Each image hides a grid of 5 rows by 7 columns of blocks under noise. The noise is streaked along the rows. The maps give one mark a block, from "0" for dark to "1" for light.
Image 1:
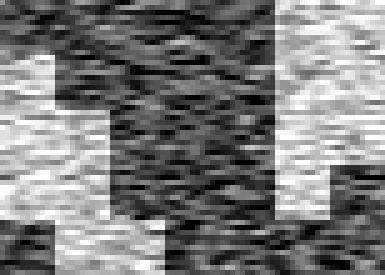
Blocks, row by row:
0 0 0 0 0 1 1
1 0 0 0 0 1 1
1 1 0 0 0 1 1
1 1 0 0 0 1 0
0 1 1 0 0 0 0
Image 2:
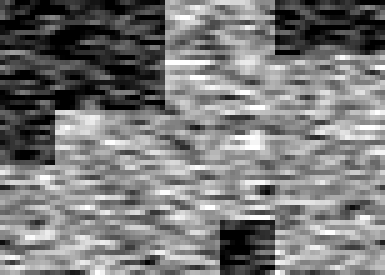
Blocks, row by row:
0 0 0 1 1 0 0
0 0 0 1 1 1 1
0 1 1 1 1 1 1
1 1 1 1 1 1 1
1 1 1 1 0 1 1
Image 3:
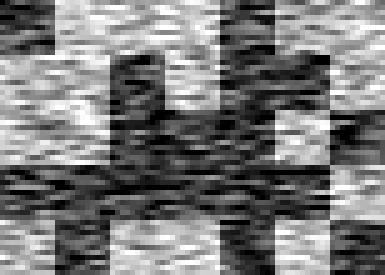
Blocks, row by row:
0 1 1 1 0 1 1
1 1 0 1 0 0 1
1 1 0 0 0 1 0
0 0 0 0 0 0 1
1 0 1 1 0 1 0
